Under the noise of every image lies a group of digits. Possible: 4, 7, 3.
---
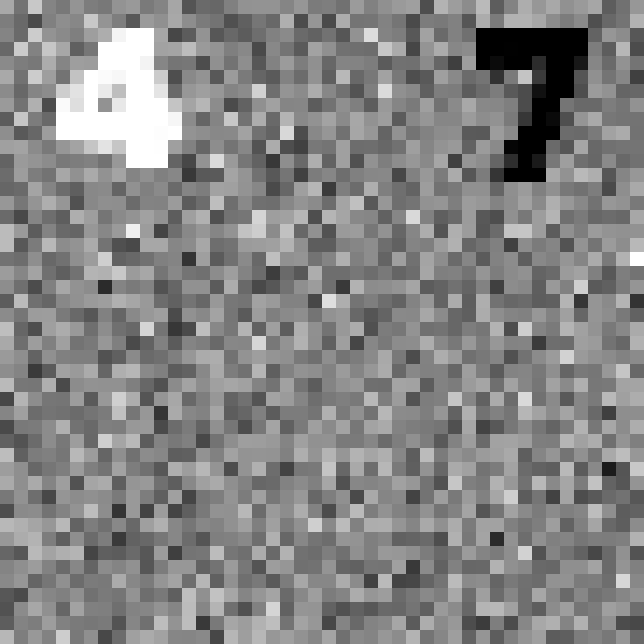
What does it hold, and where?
top left: light 4; top right: dark 7
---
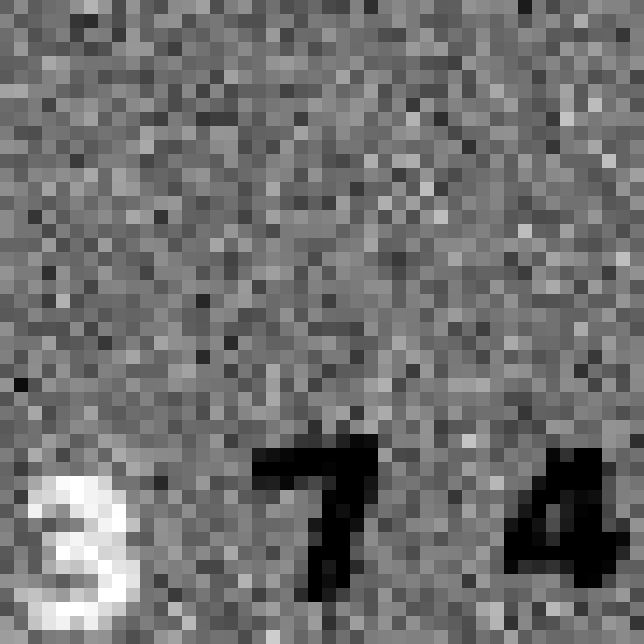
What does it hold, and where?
bottom left: light 3; bottom middle: dark 7; bottom right: dark 4
